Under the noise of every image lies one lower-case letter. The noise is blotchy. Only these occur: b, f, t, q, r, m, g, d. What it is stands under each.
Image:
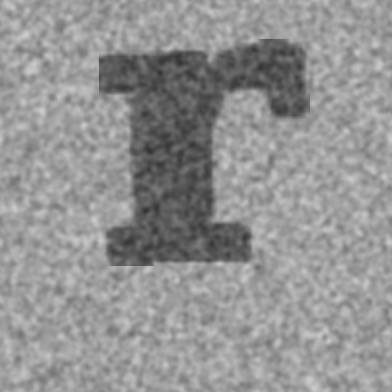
r
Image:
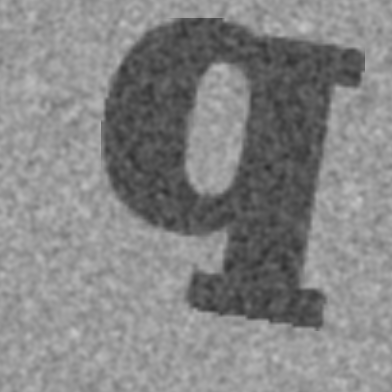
q
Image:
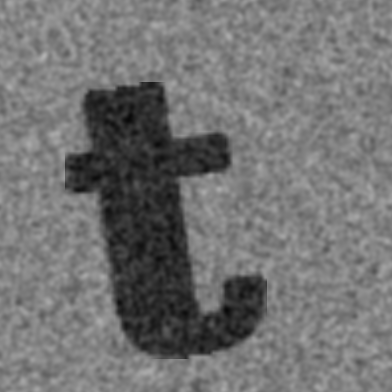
t
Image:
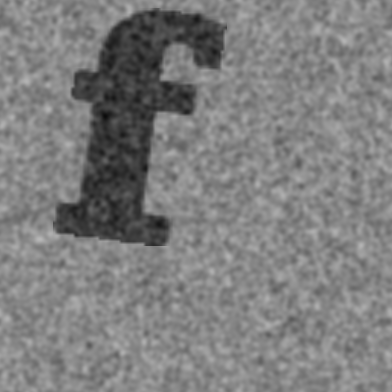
f
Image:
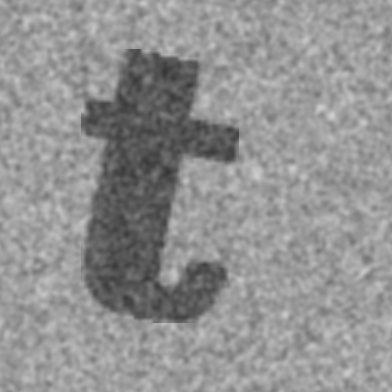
t
